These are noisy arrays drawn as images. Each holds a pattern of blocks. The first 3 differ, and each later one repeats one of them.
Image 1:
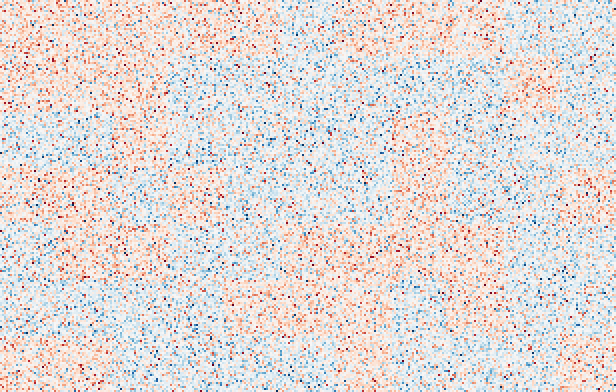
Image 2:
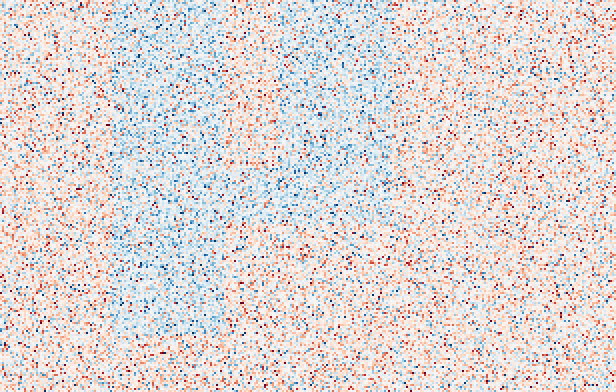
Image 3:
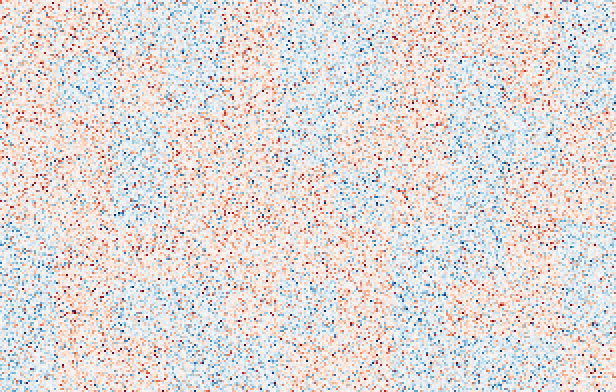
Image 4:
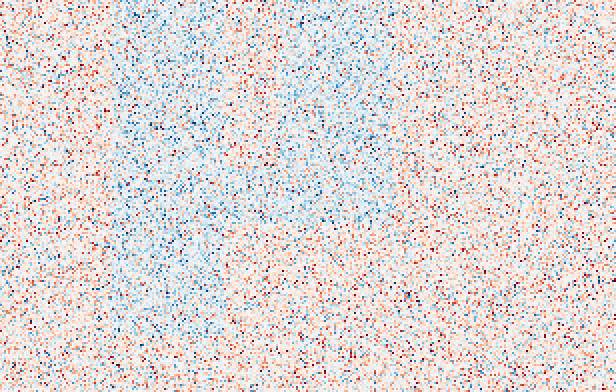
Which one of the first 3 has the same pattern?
2
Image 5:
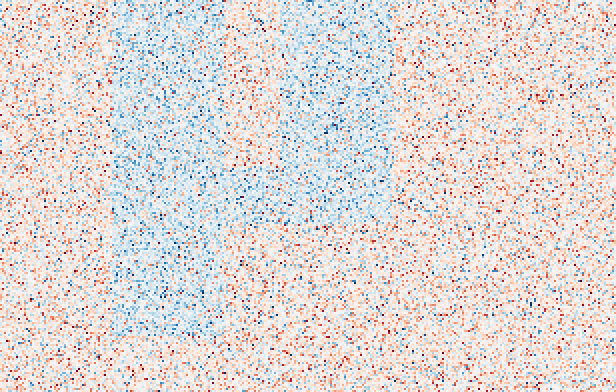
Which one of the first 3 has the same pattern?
2
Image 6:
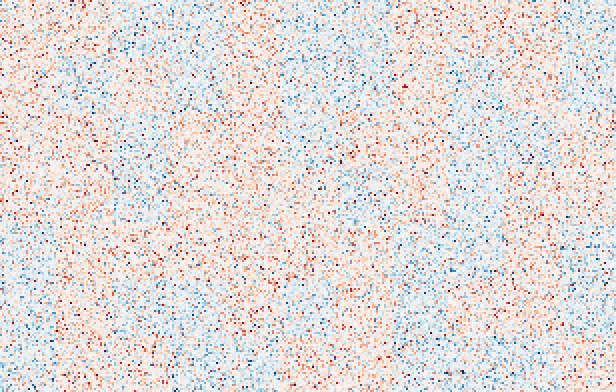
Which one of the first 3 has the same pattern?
3
